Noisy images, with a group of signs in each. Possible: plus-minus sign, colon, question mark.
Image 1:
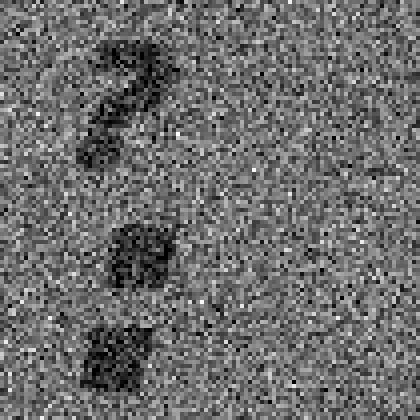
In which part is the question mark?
top left
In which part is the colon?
bottom left
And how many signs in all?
2
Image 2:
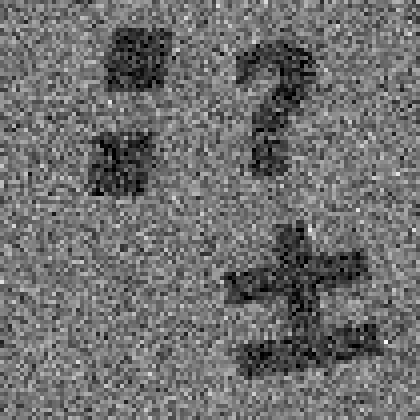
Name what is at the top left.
colon
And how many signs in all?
3
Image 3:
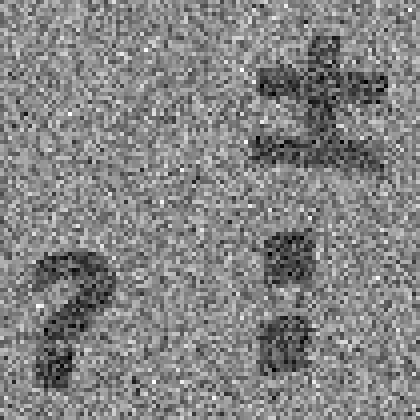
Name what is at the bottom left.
question mark
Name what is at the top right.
plus-minus sign
